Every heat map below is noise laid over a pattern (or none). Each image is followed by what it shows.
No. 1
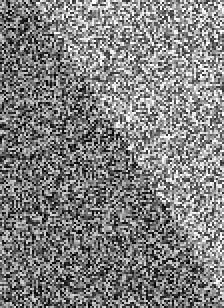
a sharp edge
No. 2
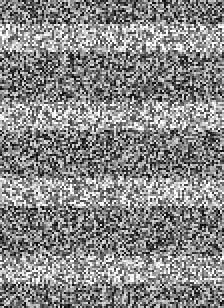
horizontal stripes
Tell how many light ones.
4
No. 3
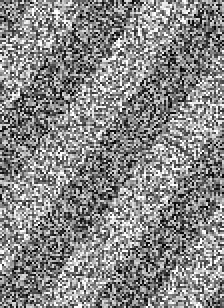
diagonal stripes
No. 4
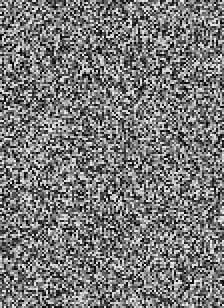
only noise
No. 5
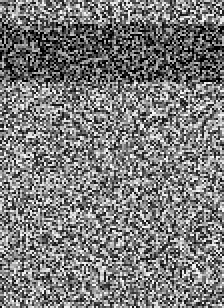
one horizontal stripe
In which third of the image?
top
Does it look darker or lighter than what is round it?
darker
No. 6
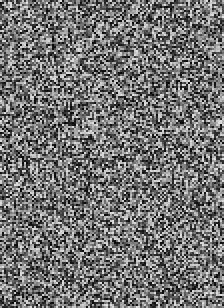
only noise
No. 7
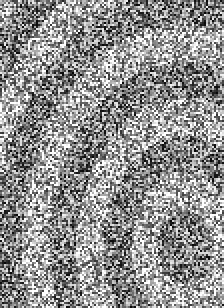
rings round one point
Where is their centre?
bottom right
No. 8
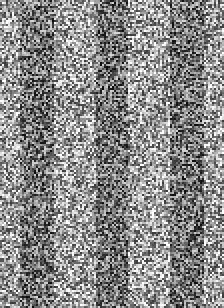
vertical stripes
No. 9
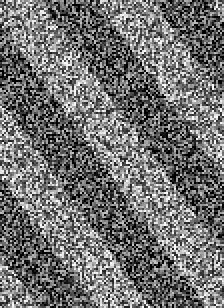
diagonal stripes
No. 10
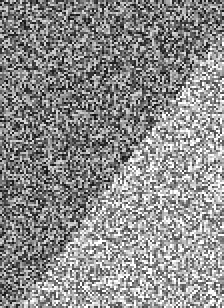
a sharp edge
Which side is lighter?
bottom right
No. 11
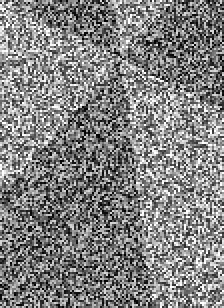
spokes from one point
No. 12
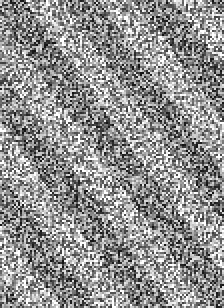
diagonal stripes
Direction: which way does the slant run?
top left to bottom right
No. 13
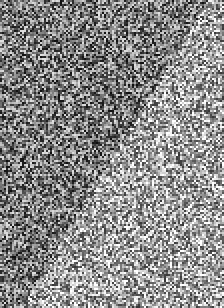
a sharp edge
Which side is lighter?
bottom right
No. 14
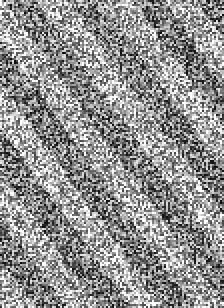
diagonal stripes
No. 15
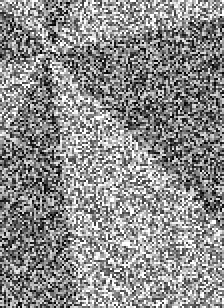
spokes from one point
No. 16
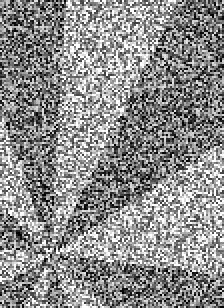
spokes from one point
